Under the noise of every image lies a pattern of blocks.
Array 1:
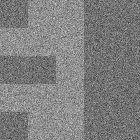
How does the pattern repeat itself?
top and bottom mirror each other
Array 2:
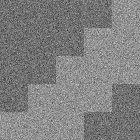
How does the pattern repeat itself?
mirrored about the diagonal from the top left
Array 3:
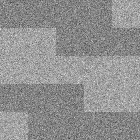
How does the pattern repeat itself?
the same after a half turn
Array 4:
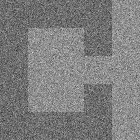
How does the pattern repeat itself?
top and bottom mirror each other
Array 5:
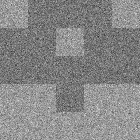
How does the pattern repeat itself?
left and right mirror each other
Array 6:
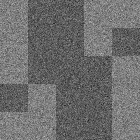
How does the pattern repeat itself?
the same after a half turn
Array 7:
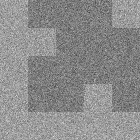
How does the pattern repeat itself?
mirrored about the diagonal from the bottom left
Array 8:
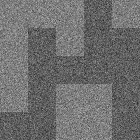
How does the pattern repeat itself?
no symmetry
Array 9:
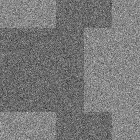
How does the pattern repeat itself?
top and bottom mirror each other
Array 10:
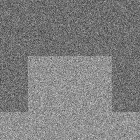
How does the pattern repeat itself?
left and right mirror each other
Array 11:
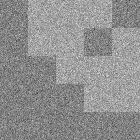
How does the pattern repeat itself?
mirrored about the diagonal from the bottom left
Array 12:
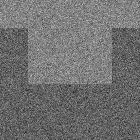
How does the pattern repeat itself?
left and right mirror each other
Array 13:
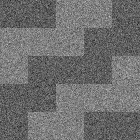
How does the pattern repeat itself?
the same after a half turn
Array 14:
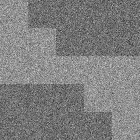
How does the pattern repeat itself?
the same after a half turn
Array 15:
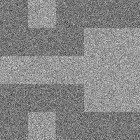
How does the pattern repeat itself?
top and bottom mirror each other
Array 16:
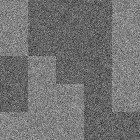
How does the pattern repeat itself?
no symmetry
